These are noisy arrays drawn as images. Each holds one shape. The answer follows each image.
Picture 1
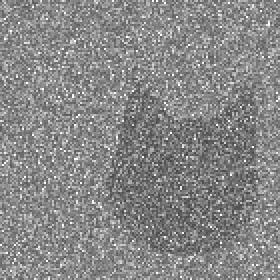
cat's head
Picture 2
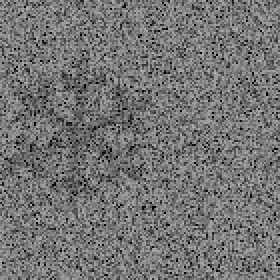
snowflake
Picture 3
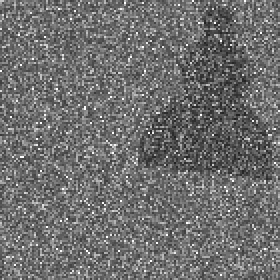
chess pawn
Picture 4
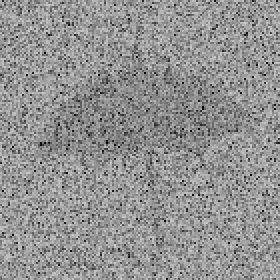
umbrella
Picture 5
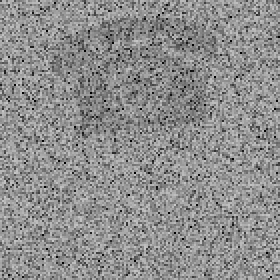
telephone
